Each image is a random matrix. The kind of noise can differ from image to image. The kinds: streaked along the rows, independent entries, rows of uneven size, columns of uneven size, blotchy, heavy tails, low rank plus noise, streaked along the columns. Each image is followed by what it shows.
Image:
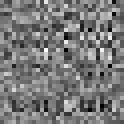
low rank plus noise
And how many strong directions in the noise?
one
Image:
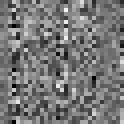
columns of uneven size
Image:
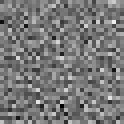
low rank plus noise
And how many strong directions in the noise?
three or four
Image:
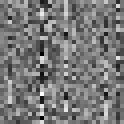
columns of uneven size
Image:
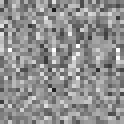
low rank plus noise
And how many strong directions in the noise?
three or four
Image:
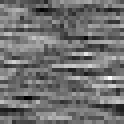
streaked along the rows
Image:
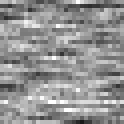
streaked along the rows
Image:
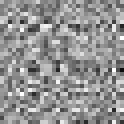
low rank plus noise
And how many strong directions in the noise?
one
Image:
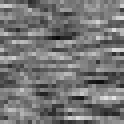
streaked along the rows
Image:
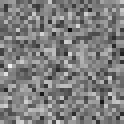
independent entries
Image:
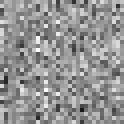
columns of uneven size
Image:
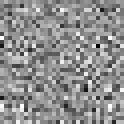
low rank plus noise
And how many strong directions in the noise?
three or four
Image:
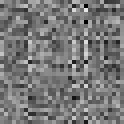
low rank plus noise
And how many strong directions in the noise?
one
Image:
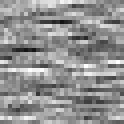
streaked along the rows
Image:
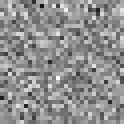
low rank plus noise
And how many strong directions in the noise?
five to eight
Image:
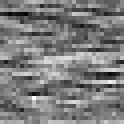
streaked along the rows
